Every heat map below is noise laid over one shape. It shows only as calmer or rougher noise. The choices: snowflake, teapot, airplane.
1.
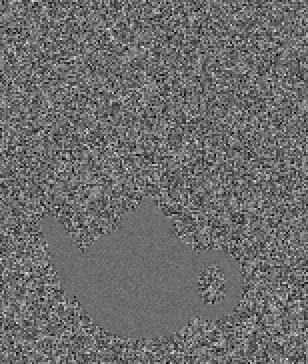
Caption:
calm teapot
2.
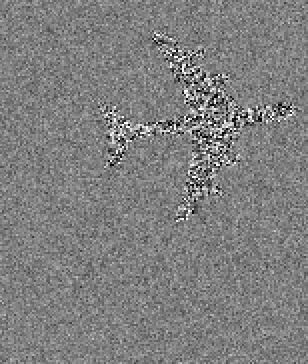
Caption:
rough airplane
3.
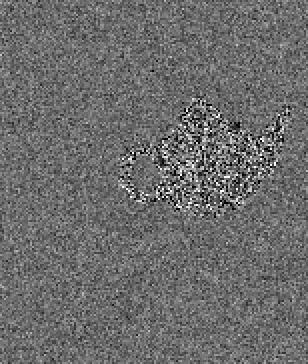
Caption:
rough teapot
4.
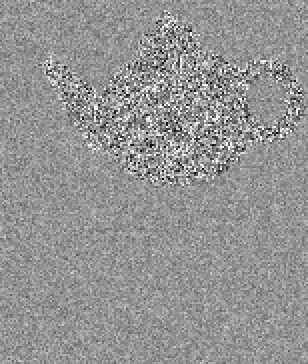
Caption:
rough teapot
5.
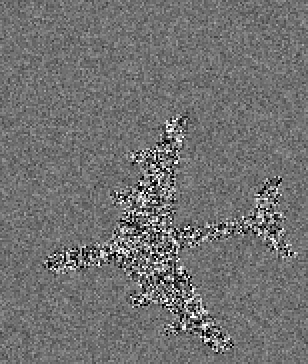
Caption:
rough airplane
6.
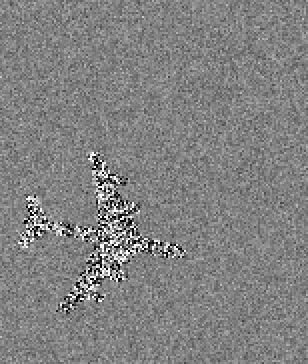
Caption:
rough airplane
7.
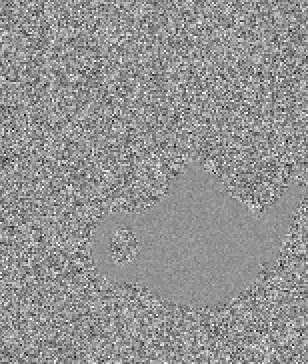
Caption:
calm teapot
